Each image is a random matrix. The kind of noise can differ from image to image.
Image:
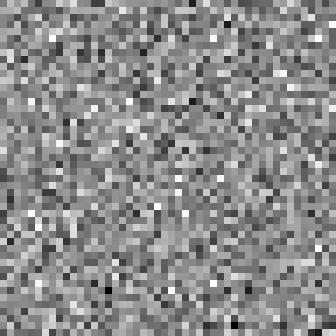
independent entries
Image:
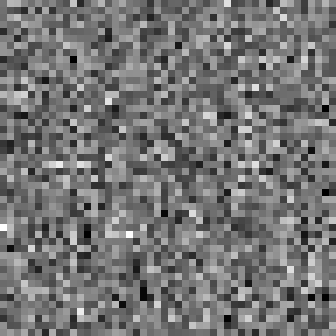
low rank plus noise
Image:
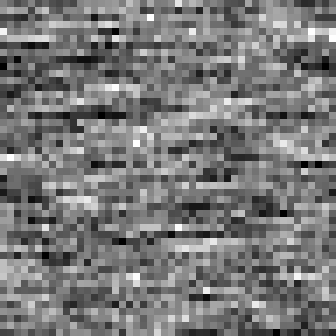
streaked along the rows
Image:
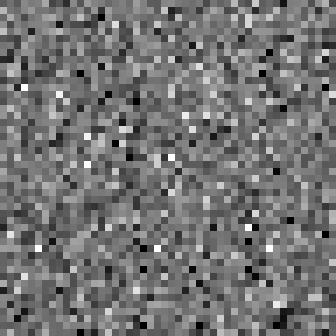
heavy tails
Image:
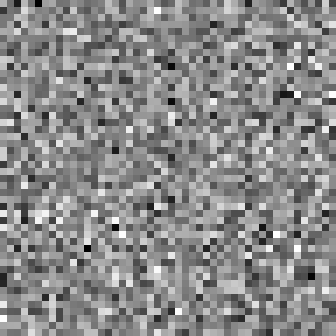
low rank plus noise
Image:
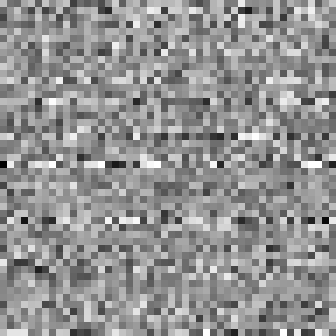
rows of uneven size
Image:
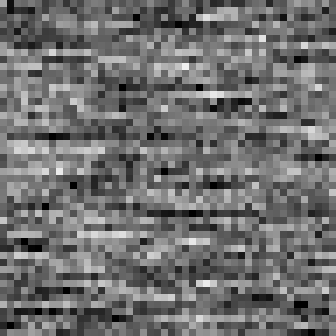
streaked along the rows
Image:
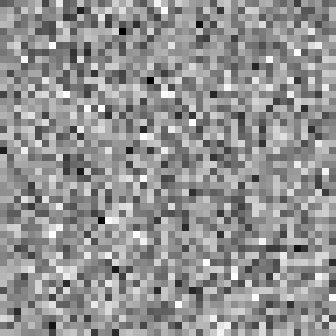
independent entries
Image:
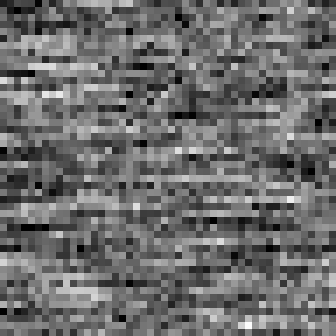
streaked along the rows
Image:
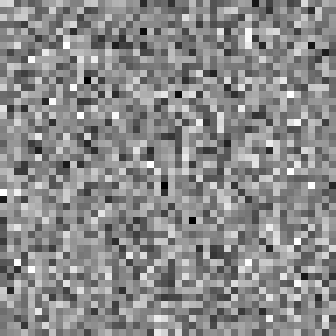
independent entries
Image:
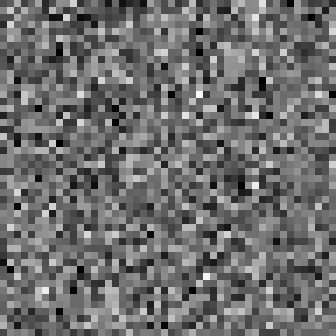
low rank plus noise
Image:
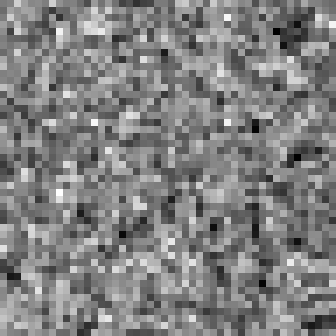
blotchy
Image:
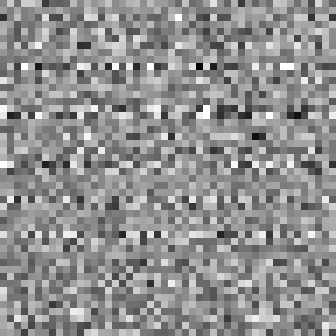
rows of uneven size
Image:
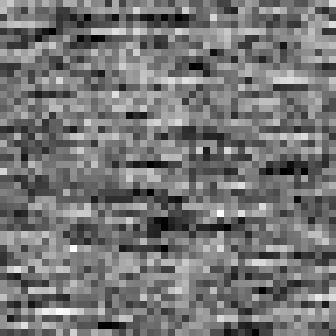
streaked along the rows
